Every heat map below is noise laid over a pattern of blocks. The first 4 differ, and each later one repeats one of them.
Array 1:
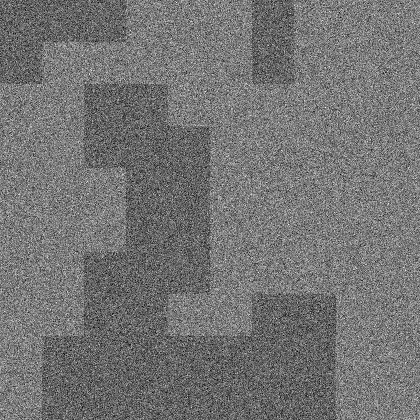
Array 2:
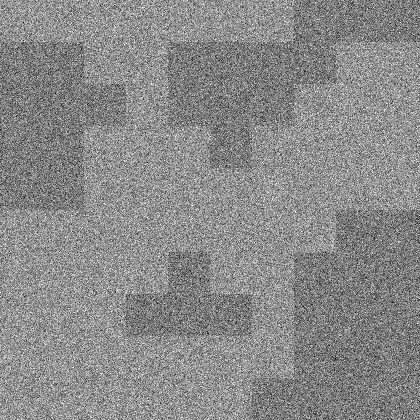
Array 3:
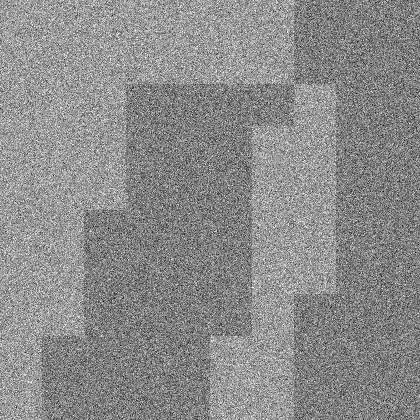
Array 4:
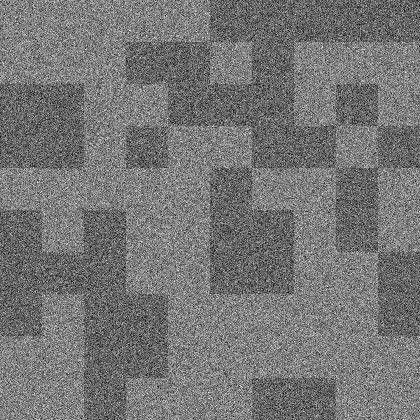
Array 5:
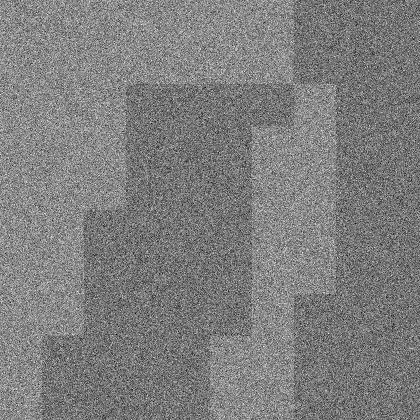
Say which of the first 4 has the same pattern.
3
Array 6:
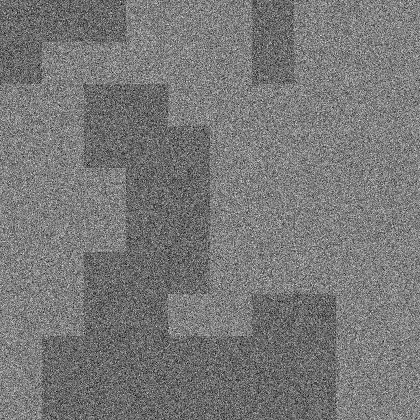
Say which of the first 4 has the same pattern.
1
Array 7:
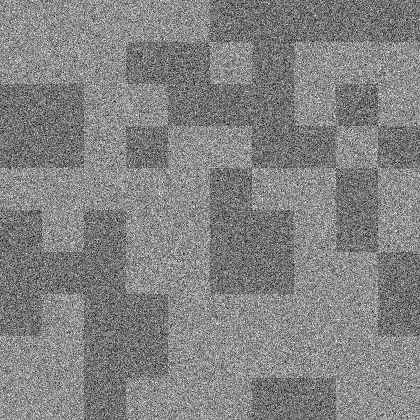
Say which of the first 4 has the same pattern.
4
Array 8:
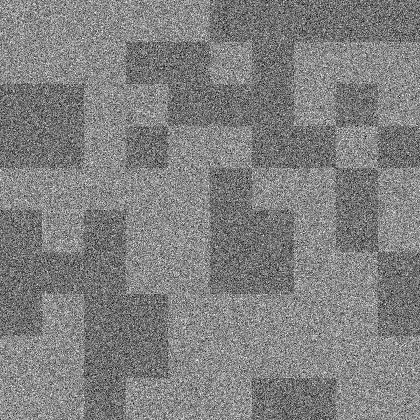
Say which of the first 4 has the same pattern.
4
